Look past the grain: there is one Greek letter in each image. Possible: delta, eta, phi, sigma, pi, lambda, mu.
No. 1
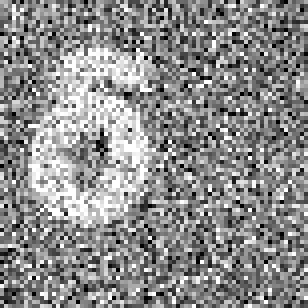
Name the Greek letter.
delta
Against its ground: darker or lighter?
lighter
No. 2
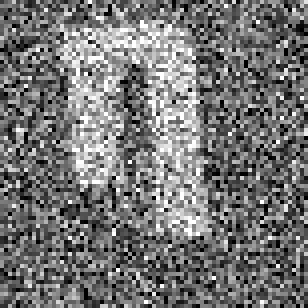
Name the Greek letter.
eta
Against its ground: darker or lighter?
lighter
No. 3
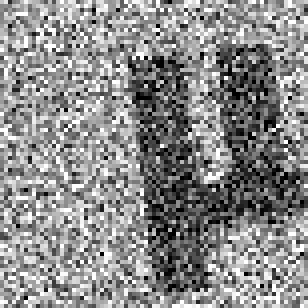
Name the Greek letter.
mu
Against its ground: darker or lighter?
darker
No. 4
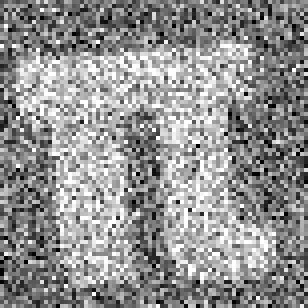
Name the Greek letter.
pi
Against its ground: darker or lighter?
lighter
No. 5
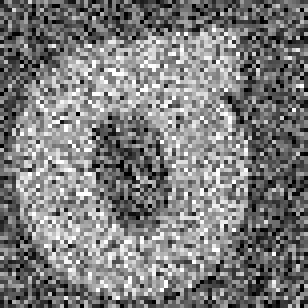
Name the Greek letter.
sigma
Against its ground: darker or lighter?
lighter
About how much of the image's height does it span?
nearly all
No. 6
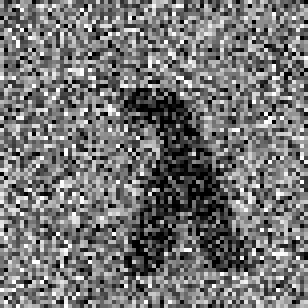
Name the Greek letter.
lambda
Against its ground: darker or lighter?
darker
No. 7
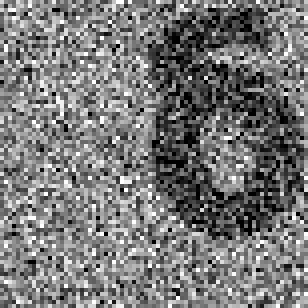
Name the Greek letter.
delta
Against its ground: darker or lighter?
darker
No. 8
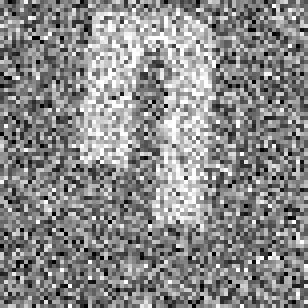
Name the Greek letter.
eta
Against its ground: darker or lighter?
lighter
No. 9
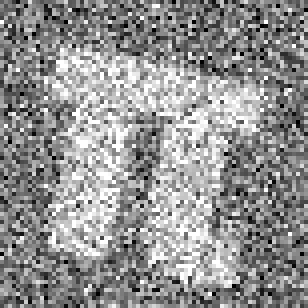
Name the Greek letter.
pi
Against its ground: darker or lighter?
lighter
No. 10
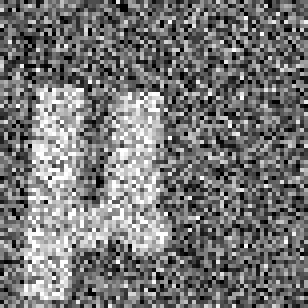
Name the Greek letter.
mu
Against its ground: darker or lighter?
lighter
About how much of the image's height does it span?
two thirds
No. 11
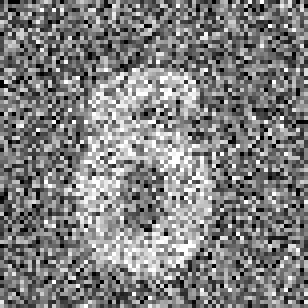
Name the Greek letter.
delta
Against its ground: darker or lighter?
lighter
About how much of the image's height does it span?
two thirds
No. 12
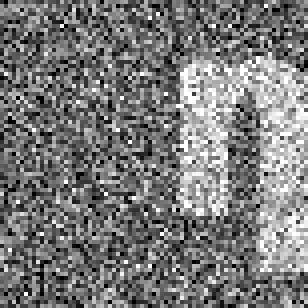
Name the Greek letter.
eta
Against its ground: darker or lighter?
lighter
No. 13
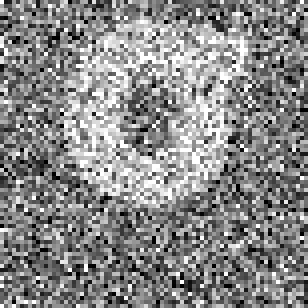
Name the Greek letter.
sigma
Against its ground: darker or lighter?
lighter
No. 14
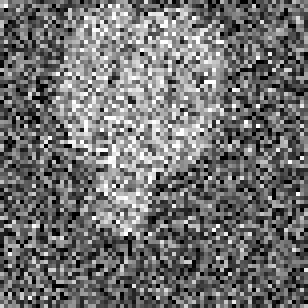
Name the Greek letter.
phi
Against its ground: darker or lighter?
lighter
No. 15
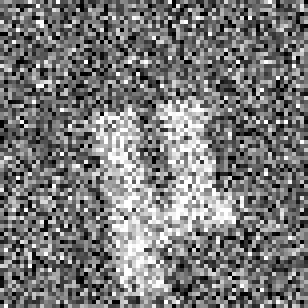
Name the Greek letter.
mu
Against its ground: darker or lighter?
lighter
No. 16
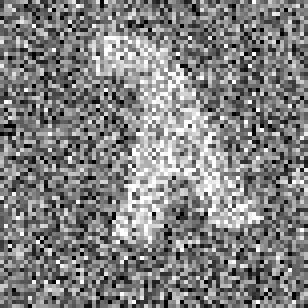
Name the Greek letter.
lambda
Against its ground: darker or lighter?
lighter
